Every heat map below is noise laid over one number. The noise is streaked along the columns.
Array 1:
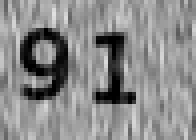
91
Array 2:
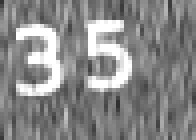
35
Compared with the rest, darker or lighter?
lighter
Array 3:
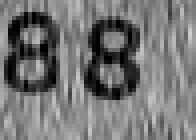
88
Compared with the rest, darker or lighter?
darker
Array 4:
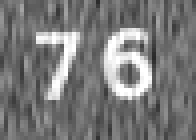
76
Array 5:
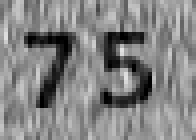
75
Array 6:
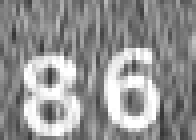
86
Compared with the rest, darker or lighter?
lighter
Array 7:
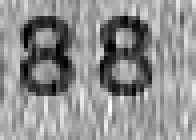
88
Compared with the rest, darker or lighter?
darker
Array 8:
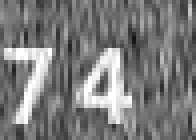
74
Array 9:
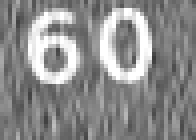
60
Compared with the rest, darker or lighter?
lighter
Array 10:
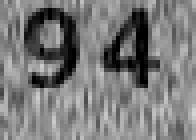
94
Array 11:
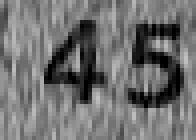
45
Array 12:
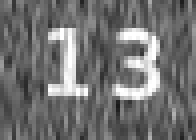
13
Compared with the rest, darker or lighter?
lighter
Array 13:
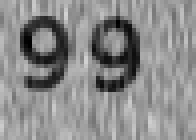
99
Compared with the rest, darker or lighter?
darker
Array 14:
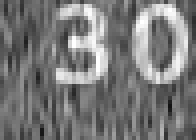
30
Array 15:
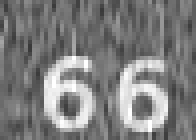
66
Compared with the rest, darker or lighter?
lighter
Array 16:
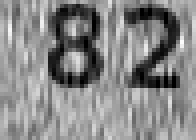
82
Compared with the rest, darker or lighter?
darker
